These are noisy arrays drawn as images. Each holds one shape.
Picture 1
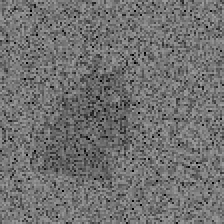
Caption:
dark chess knight
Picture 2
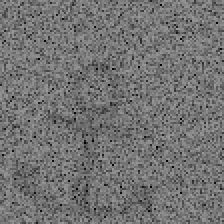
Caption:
dark anchor
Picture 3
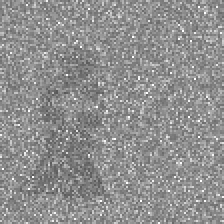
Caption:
dark chess bishop
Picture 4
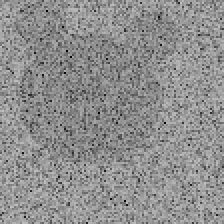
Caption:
dark bear's head
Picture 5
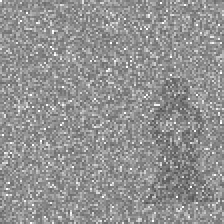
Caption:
dark chess bishop
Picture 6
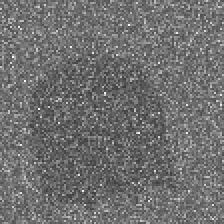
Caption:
dark ghost
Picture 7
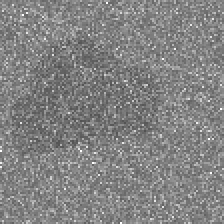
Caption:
dark cloud
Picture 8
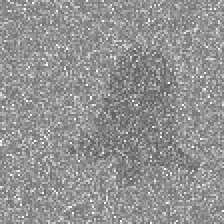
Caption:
dark bell
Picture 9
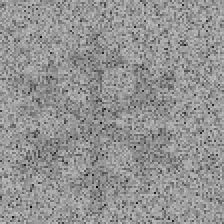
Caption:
dark snowflake
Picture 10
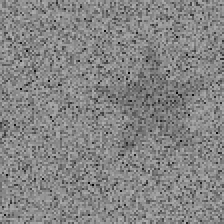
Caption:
dark star
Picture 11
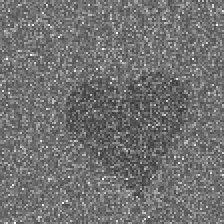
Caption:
dark heart
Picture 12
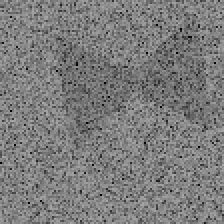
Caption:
dark bow tie
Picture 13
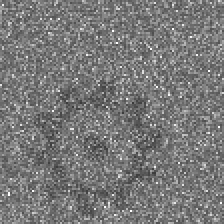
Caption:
dark gear
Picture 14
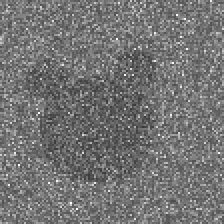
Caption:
dark bear's head
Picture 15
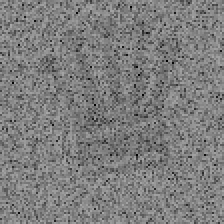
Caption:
dark chess queen
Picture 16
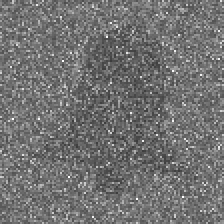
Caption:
dark bell
